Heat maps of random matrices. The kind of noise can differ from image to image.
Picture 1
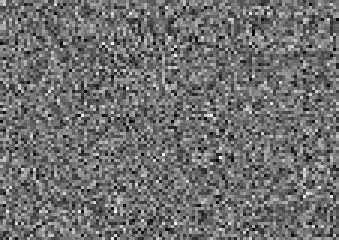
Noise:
low rank plus noise
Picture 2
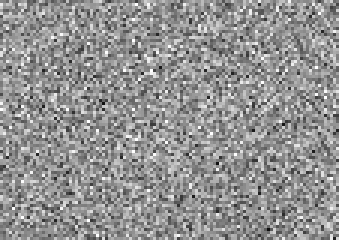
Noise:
independent entries
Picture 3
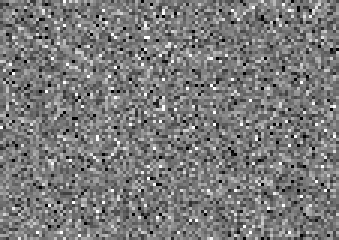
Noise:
heavy tails
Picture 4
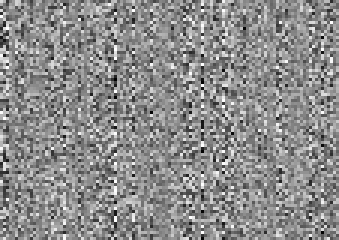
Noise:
columns of uneven size
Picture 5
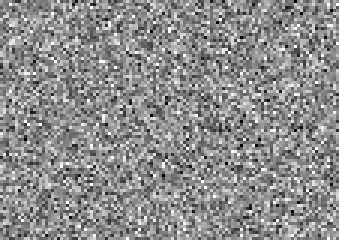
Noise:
independent entries
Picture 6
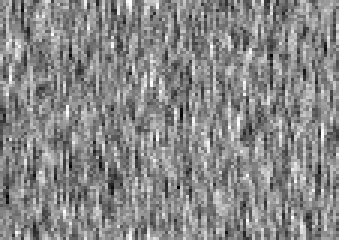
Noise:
streaked along the columns
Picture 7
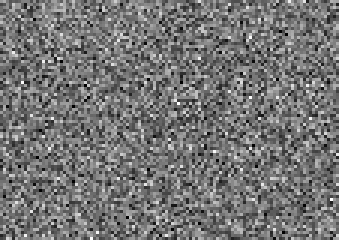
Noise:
independent entries
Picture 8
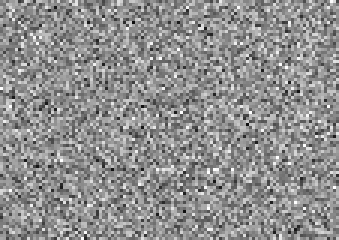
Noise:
independent entries
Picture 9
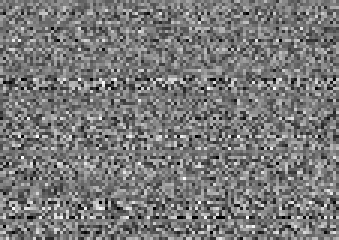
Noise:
rows of uneven size
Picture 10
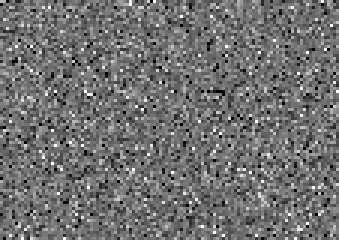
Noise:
heavy tails
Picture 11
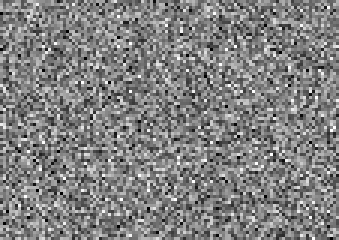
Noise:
independent entries
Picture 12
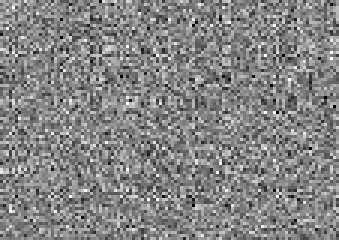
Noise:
low rank plus noise
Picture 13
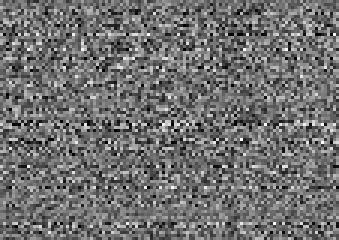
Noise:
rows of uneven size
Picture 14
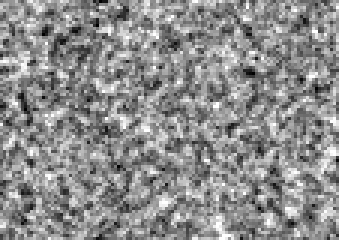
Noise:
blotchy
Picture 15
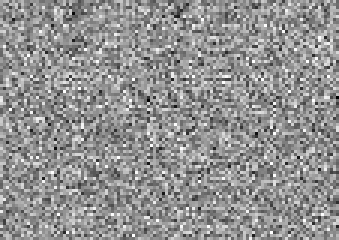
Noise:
low rank plus noise
